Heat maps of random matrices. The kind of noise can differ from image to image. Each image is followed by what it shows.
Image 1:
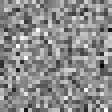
independent entries
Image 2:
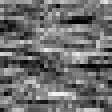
streaked along the rows
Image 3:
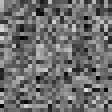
low rank plus noise
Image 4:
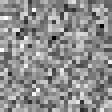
independent entries
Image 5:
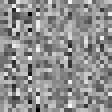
columns of uneven size
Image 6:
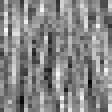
streaked along the columns
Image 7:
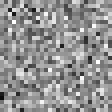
independent entries
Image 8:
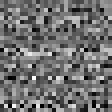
rows of uneven size
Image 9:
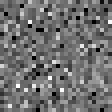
heavy tails
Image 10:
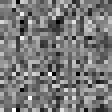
low rank plus noise
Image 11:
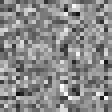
low rank plus noise
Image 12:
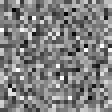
independent entries
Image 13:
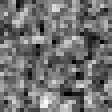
blotchy
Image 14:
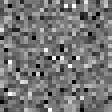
heavy tails
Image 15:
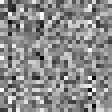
low rank plus noise
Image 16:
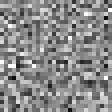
low rank plus noise
